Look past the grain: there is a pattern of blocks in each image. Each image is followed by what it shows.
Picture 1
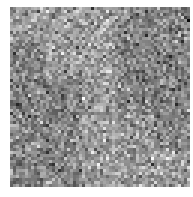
the same after a half turn
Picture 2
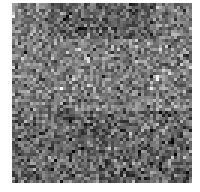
left and right mirror each other
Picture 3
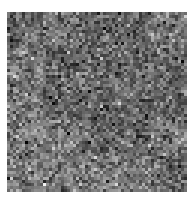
mirrored about the diagonal from the bottom left
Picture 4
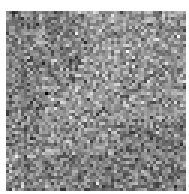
mirrored about the diagonal from the bottom left
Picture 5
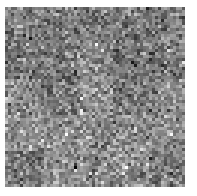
left and right mirror each other
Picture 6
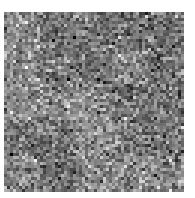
mirrored about the diagonal from the bottom left
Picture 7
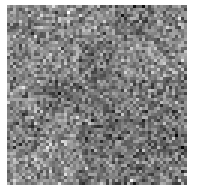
mirrored about the diagonal from the top left
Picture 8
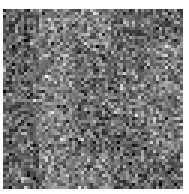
top and bottom mirror each other
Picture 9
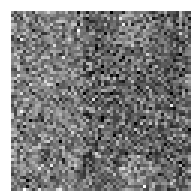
top and bottom mirror each other
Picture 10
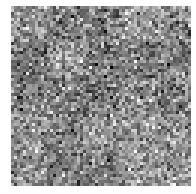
mirrored about the diagonal from the top left
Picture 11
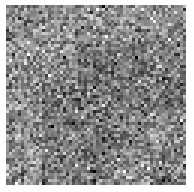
mirrored about the diagonal from the top left
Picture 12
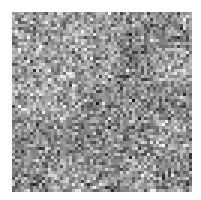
mirrored about the diagonal from the top left
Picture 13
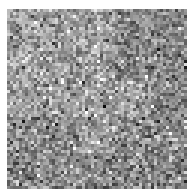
mirrored about the diagonal from the top left
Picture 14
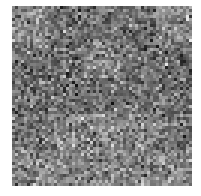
left and right mirror each other
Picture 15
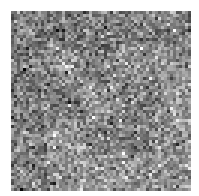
mirrored about the diagonal from the top left
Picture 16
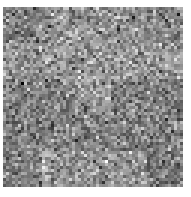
left and right mirror each other
